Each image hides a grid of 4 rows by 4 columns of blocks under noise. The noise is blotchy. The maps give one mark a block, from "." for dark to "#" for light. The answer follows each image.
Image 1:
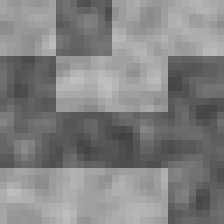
# . # #
. # # .
. . . .
# # # .
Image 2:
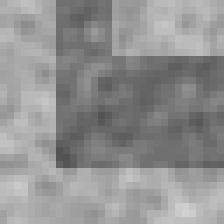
# . # #
# . . .
# . . .
# # # #
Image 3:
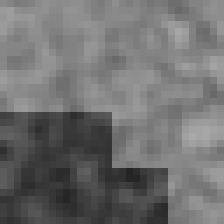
# # # #
# # # #
. . # #
. . . #
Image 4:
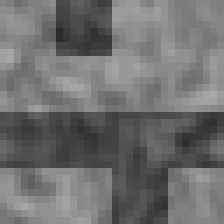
# . # #
# # # #
. . . .
# # . #
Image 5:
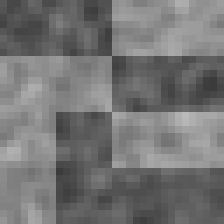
. . # #
# # . .
# . # #
# . . .
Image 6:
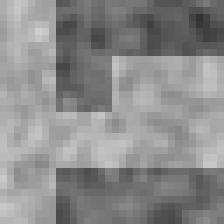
# . . .
# . # #
# # # #
# . . .
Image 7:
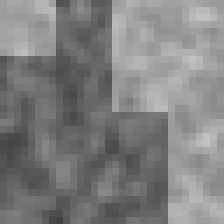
# . # #
. . # #
. . . #
. . . #
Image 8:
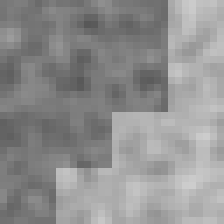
. . . #
. . . #
. . # #
. # # #
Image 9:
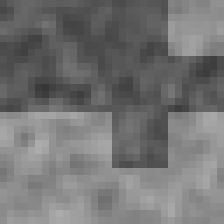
. . . #
. . . .
# # . #
# # # #
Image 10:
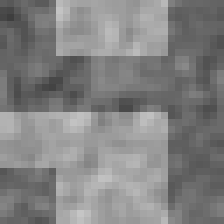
. # # .
. . . .
# # # .
. # # .
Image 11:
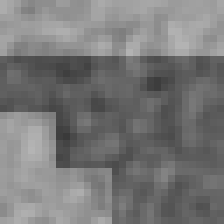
# # # #
. . . .
# . . .
# # . .
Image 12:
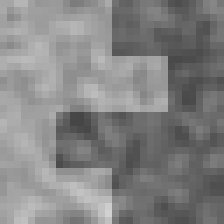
# # . .
# # # .
# . . .
# # . .
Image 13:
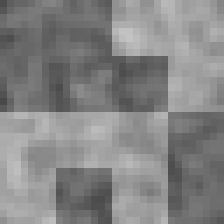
. . # #
. . . #
# # # .
# . # .
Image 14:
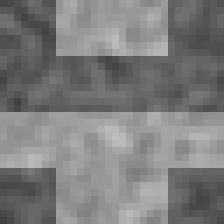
. # # .
. . . .
# # # #
. # # .
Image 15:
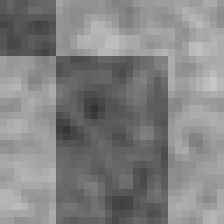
. # # #
# . . #
# . . #
# . . #
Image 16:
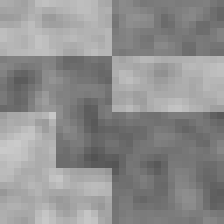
# # . .
. . # #
# . . .
# # . .
